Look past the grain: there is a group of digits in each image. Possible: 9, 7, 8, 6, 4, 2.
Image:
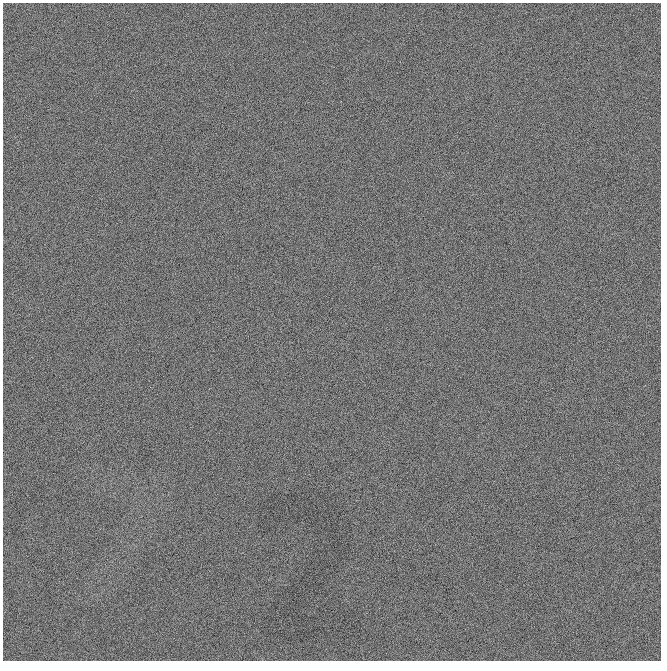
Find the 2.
bottom middle
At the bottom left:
7
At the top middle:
nothing
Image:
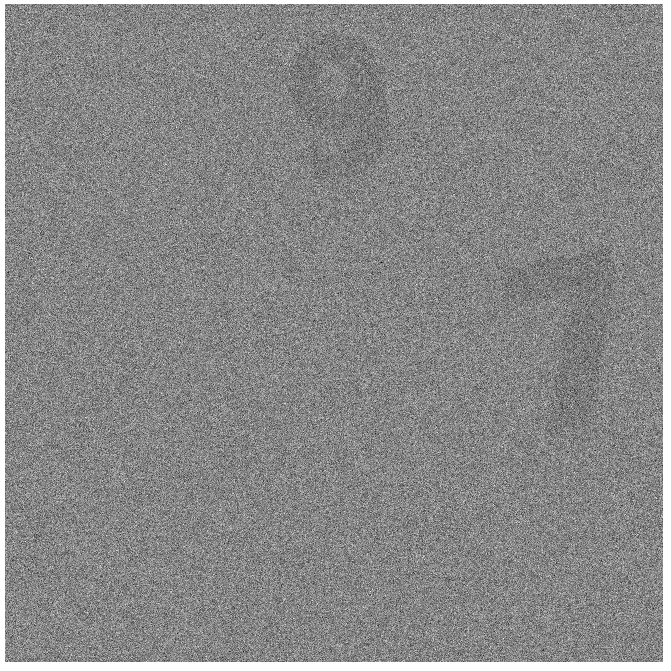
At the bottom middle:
nothing
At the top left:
nothing
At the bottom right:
nothing
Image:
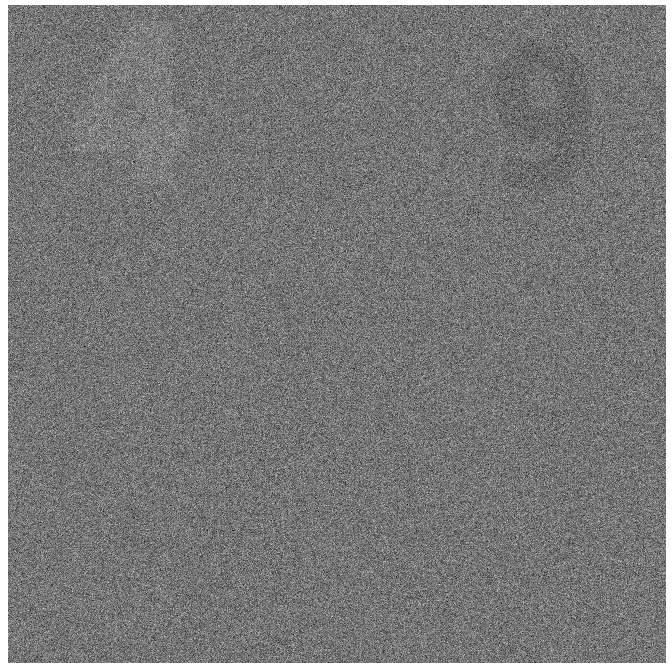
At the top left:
4
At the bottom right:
nothing
